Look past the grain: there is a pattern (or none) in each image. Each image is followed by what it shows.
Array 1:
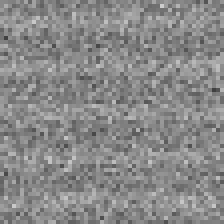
horizontal stripes
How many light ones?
5
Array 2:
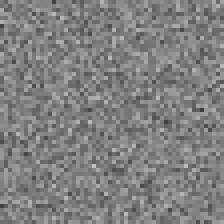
only noise
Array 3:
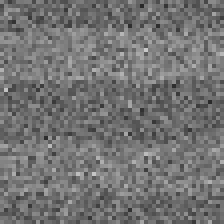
horizontal stripes
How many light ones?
2
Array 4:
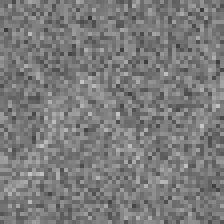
a wavy band
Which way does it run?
left to right
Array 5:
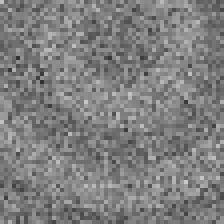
rings round one point
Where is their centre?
top middle
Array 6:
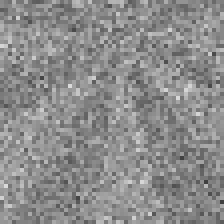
spokes from one point
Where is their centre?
top middle
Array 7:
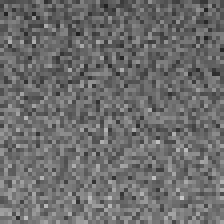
a smooth slope
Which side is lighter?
bottom
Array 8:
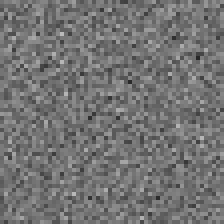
only noise
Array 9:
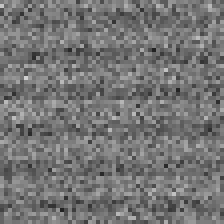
horizontal stripes
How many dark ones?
6
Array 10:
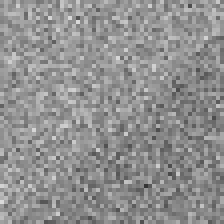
a sharp edge
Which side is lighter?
top left
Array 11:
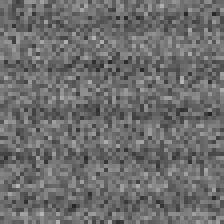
horizontal stripes
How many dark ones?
5
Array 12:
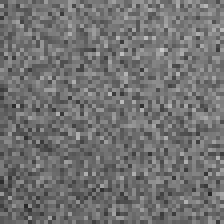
a smooth slope
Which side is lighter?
top right
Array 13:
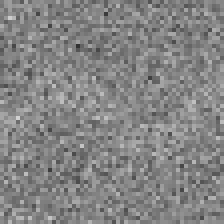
a wavy band
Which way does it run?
left to right
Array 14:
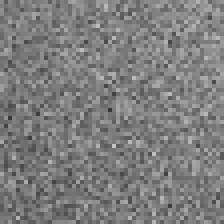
a smooth slope
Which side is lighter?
top right
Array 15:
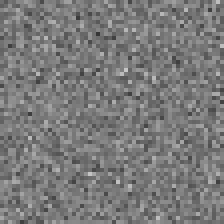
only noise
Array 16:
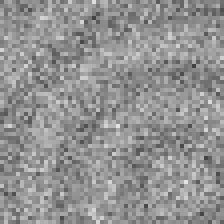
rings round one point
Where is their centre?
bottom right
